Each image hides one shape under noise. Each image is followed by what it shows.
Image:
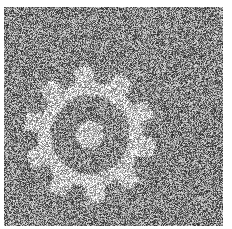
gear
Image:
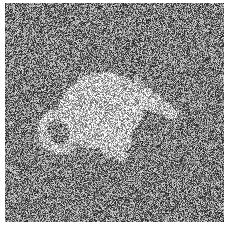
teapot
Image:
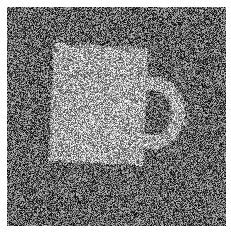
cup
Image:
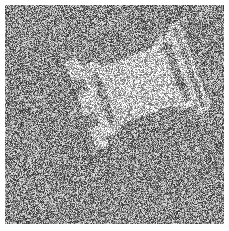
chess rook
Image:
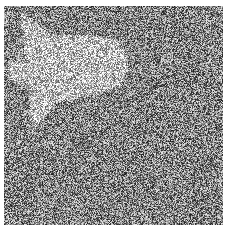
bell
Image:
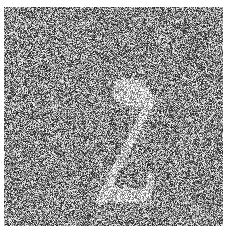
musical note
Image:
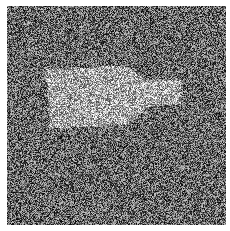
bottle
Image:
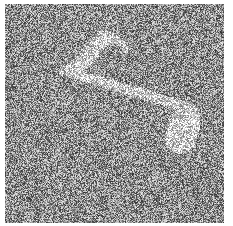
musical note
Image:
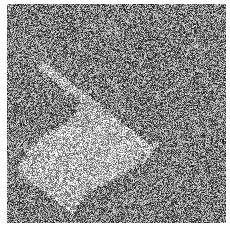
flag
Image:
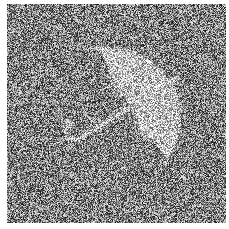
umbrella
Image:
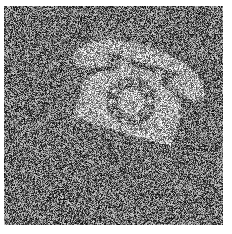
telephone
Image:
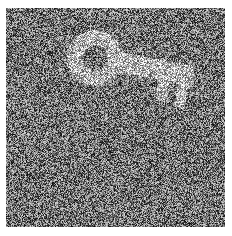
key
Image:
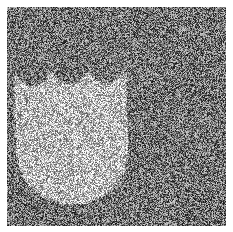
ghost
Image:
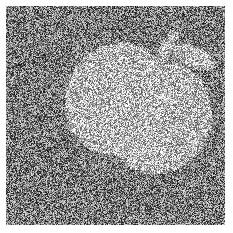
apple
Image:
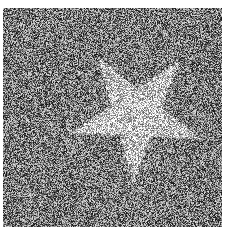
star
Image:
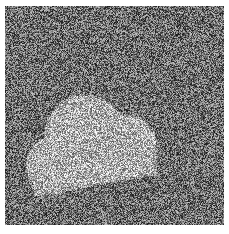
cloud
